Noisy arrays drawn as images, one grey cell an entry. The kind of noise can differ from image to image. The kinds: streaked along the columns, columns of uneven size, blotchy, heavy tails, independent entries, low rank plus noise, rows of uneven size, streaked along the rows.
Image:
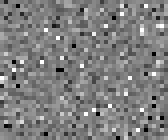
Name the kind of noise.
heavy tails
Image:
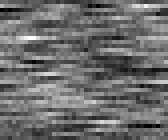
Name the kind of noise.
streaked along the rows
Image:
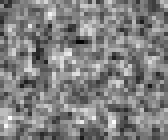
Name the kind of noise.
blotchy
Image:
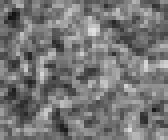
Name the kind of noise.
blotchy
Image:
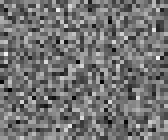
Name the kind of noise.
independent entries
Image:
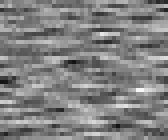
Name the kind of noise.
streaked along the rows
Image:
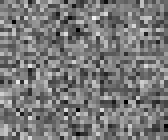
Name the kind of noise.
low rank plus noise
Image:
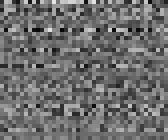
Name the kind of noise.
rows of uneven size
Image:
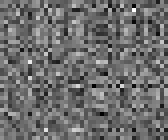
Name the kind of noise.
low rank plus noise
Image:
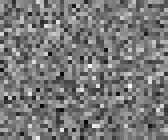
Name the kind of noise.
independent entries
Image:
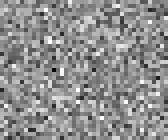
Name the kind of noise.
independent entries
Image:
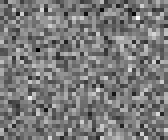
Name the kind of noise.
independent entries
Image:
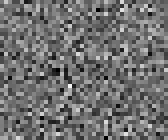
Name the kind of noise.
low rank plus noise
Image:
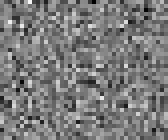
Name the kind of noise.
low rank plus noise
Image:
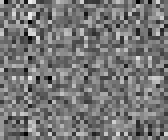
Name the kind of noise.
low rank plus noise
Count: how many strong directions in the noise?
two
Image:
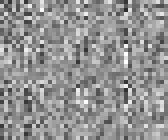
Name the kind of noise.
low rank plus noise
